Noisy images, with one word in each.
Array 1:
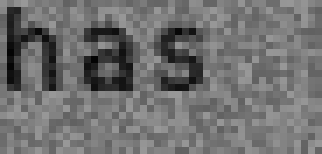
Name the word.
has
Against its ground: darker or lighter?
darker
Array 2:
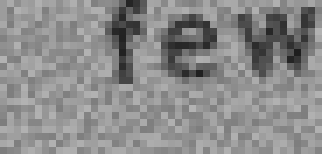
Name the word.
few
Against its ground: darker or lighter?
darker
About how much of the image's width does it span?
two thirds
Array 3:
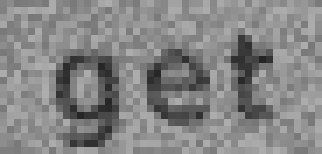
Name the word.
get
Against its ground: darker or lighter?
darker
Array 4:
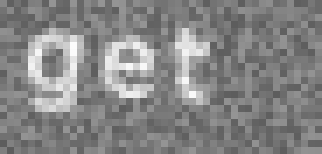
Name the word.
get
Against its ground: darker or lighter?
lighter
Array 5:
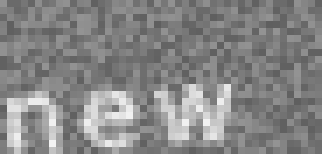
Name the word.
new
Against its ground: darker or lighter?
lighter
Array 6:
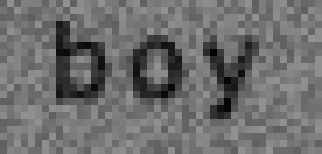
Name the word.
boy
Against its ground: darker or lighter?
darker
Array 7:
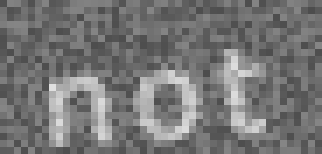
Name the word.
not
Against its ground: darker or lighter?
lighter
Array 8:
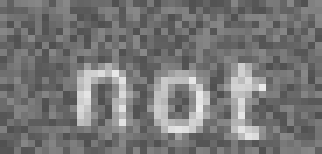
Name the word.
not
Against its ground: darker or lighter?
lighter
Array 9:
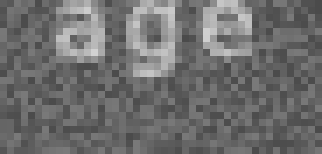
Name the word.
age
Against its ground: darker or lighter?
lighter
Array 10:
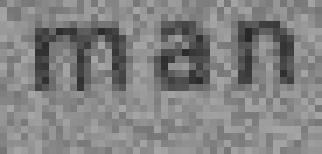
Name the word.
man
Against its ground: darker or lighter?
darker
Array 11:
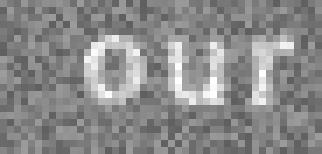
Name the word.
our
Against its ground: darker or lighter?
lighter
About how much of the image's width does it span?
two thirds
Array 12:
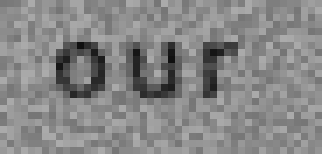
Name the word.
our
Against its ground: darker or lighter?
darker
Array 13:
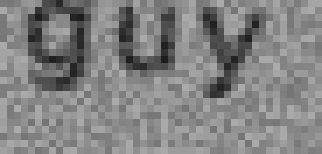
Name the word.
guy
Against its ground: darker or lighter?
darker
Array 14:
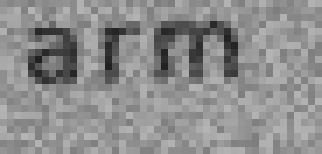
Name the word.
arm
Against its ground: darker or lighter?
darker
